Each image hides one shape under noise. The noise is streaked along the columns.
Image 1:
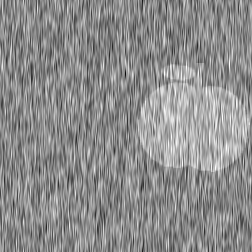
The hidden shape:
apple
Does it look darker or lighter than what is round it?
lighter
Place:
middle right
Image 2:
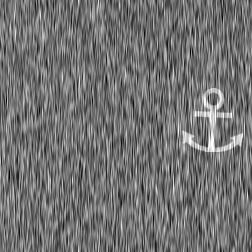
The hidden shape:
anchor
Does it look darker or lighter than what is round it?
lighter
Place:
middle right
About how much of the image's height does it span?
a quarter
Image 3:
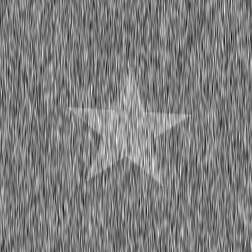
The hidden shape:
star
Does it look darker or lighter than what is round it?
lighter
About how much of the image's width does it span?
half
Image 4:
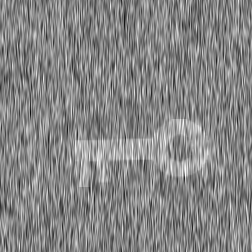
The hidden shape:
key
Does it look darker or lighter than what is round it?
lighter
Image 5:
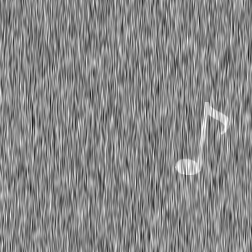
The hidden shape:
musical note
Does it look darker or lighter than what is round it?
lighter
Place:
middle right
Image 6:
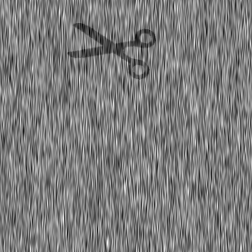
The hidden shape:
pair of scissors
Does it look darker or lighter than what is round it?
darker
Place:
top middle
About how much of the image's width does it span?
a third
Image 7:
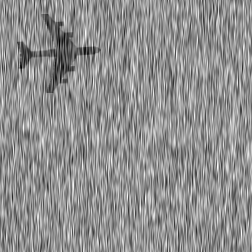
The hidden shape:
airplane
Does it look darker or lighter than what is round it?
darker
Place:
top left
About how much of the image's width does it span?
a third
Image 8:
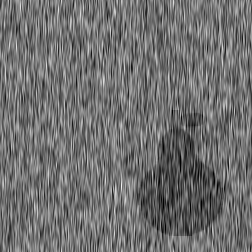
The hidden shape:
pear
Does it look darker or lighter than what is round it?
darker
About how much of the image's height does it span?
half
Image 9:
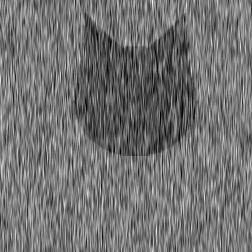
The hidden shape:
cat's head
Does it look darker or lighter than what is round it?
darker
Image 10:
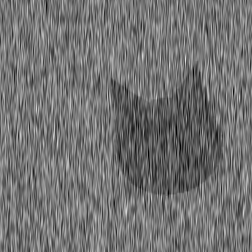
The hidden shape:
cat's head
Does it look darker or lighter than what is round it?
darker
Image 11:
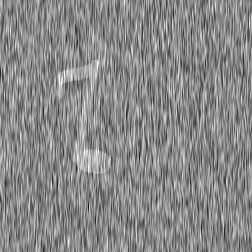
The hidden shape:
musical note
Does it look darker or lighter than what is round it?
lighter
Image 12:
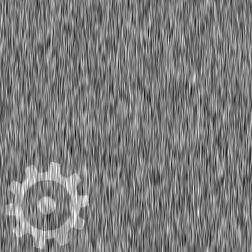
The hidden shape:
gear
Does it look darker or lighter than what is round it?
lighter
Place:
bottom left
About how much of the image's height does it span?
a third
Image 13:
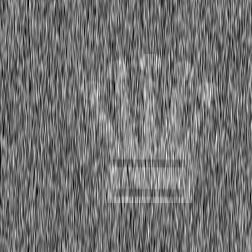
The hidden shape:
chess queen
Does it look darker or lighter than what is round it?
lighter
